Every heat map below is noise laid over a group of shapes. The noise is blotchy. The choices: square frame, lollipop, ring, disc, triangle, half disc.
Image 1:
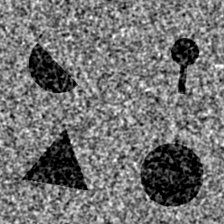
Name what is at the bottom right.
disc
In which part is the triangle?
bottom left
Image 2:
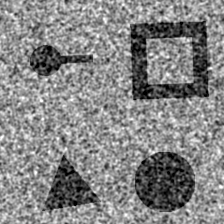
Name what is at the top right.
square frame
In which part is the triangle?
bottom left
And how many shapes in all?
4
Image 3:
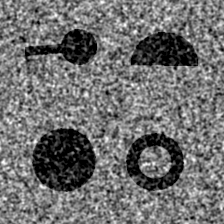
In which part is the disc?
bottom left
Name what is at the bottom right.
ring
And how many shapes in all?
4
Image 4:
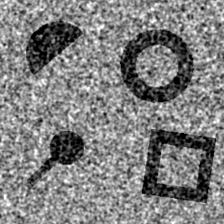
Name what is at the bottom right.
square frame
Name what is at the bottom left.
lollipop
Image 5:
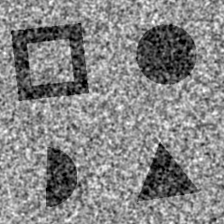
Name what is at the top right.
disc
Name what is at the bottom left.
half disc
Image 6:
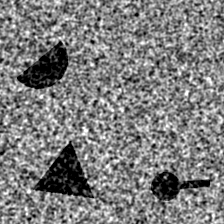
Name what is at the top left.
half disc
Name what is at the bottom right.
lollipop
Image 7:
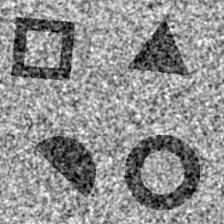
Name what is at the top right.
triangle
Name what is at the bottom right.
ring
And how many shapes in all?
4
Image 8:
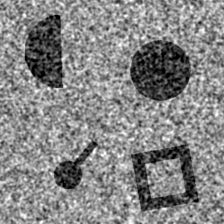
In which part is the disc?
top right
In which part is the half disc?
top left
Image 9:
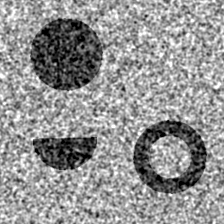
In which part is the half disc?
bottom left
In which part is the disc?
top left
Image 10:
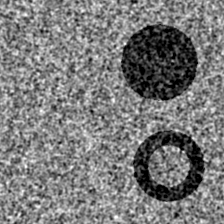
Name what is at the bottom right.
ring
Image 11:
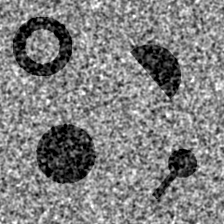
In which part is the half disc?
top right
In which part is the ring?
top left
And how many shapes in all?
4
